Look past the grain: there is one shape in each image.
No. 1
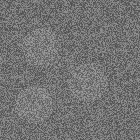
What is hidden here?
light three dots
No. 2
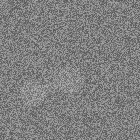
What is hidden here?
light dumbbell
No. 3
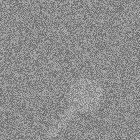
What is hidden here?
light lollipop, bottom middle
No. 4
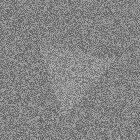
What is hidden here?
light triangle
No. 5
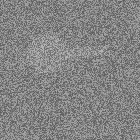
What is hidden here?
light lollipop
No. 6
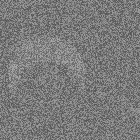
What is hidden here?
light crescent
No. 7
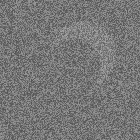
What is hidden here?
light crescent
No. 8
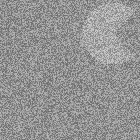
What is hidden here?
light disc with a wedge cut out, top right
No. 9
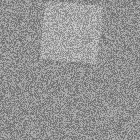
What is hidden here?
light square, top middle
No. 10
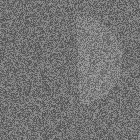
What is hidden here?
light half disc
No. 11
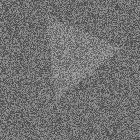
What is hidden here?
light triangle
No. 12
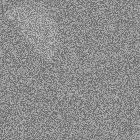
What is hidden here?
light half disc, top left
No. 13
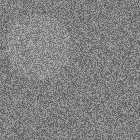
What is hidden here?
light disc
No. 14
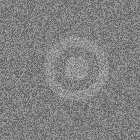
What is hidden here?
light bullseye
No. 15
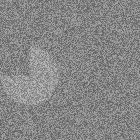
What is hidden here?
light disc with a wedge cut out, middle left
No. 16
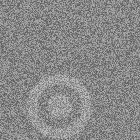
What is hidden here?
light bullseye
